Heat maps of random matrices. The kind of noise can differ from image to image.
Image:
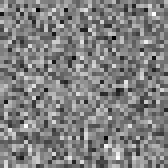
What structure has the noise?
independent entries
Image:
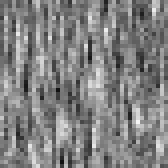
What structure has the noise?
streaked along the columns
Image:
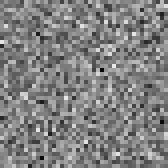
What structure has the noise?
independent entries
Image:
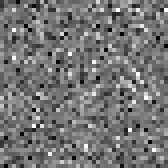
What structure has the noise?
heavy tails
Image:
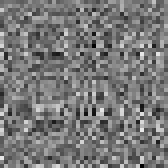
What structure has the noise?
low rank plus noise
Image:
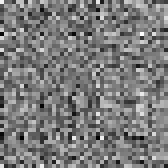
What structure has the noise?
low rank plus noise
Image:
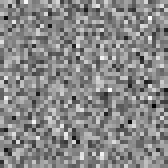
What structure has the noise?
independent entries
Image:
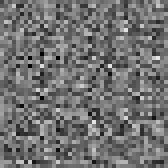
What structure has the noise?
low rank plus noise
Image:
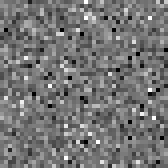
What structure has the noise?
heavy tails
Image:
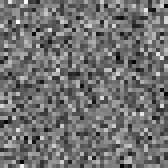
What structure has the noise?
independent entries
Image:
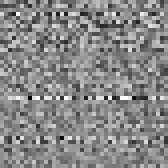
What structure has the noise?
rows of uneven size
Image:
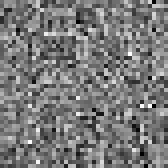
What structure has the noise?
low rank plus noise
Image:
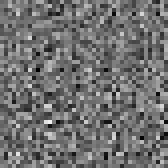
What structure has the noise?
low rank plus noise
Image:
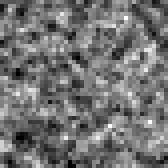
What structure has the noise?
blotchy
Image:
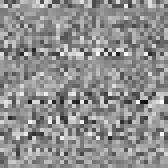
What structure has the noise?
rows of uneven size
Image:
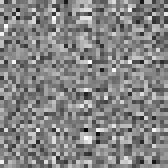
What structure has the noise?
low rank plus noise
